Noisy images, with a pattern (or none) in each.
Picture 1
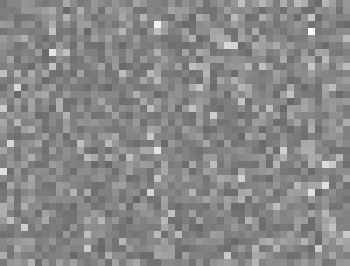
only noise
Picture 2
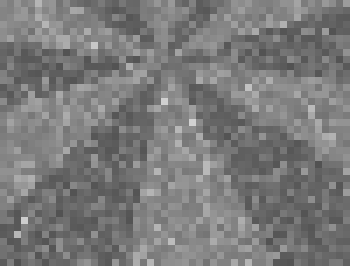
spokes from one point
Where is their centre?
top middle
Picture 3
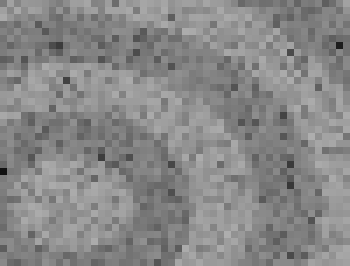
rings round one point
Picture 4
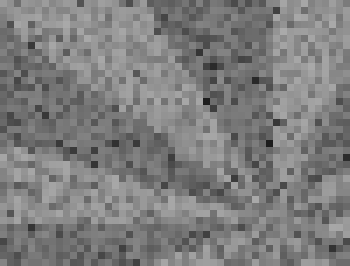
spokes from one point
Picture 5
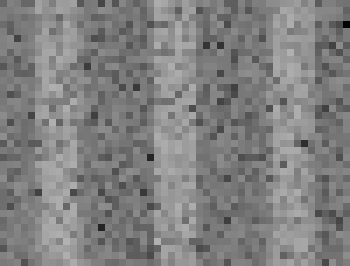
vertical stripes
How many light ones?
3
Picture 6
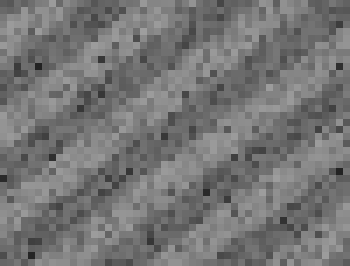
diagonal stripes
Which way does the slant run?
bottom left to top right
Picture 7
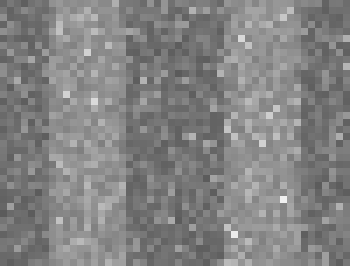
vertical stripes
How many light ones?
2
